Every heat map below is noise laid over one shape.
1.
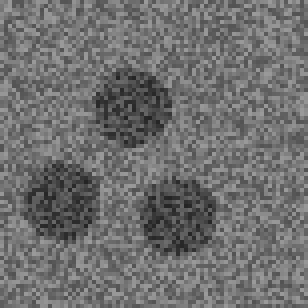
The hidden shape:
three dots
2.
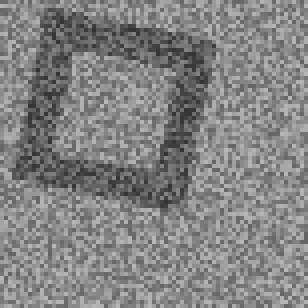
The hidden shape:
square frame
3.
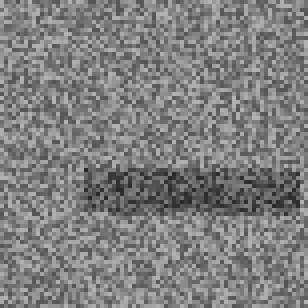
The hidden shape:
bar
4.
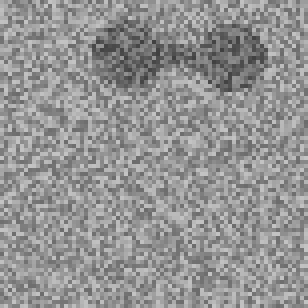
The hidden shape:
dumbbell
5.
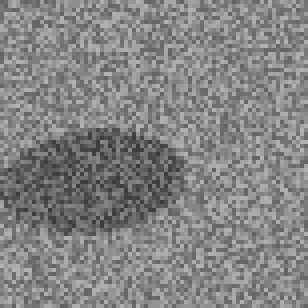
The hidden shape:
ellipse
